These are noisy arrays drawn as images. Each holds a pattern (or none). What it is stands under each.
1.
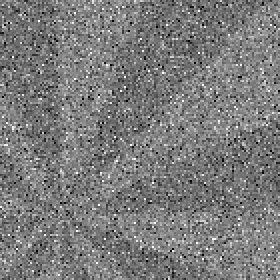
spokes from one point
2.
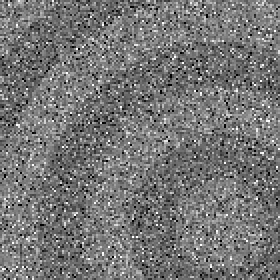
rings round one point
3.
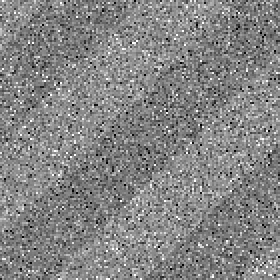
diagonal stripes
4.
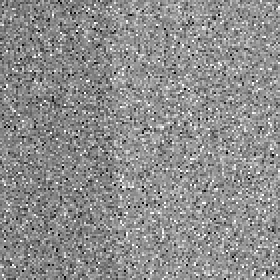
a sharp edge
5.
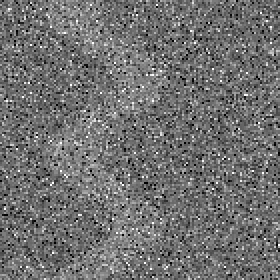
a wavy band
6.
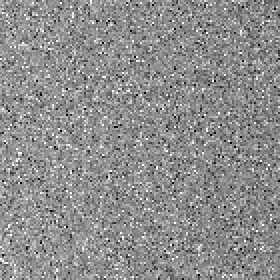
a smooth slope
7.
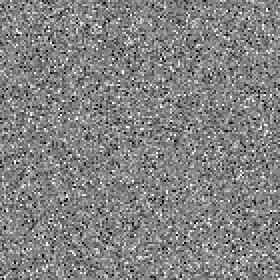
only noise
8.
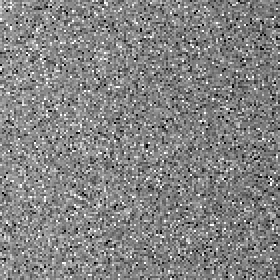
a smooth slope
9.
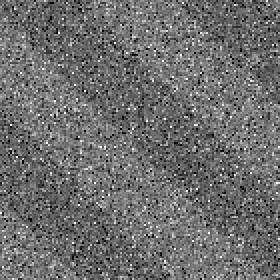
diagonal stripes
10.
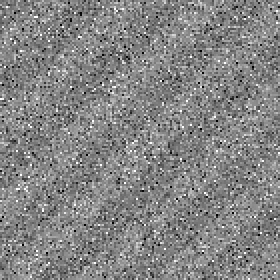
diagonal stripes
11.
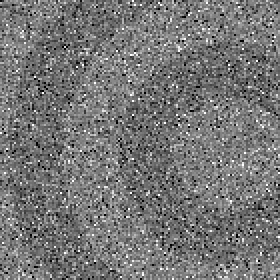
rings round one point
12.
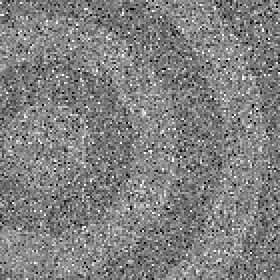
rings round one point
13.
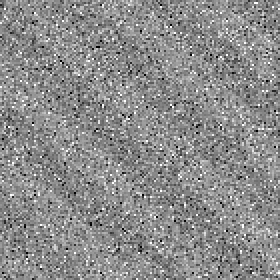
diagonal stripes
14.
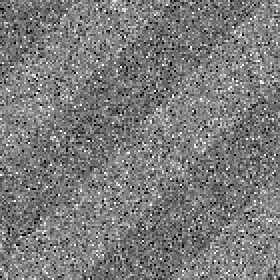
diagonal stripes
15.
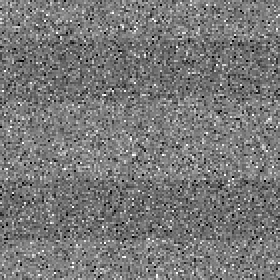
horizontal stripes
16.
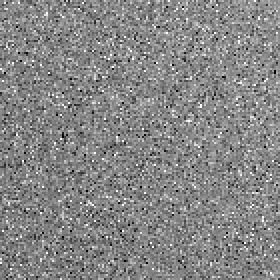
a smooth slope
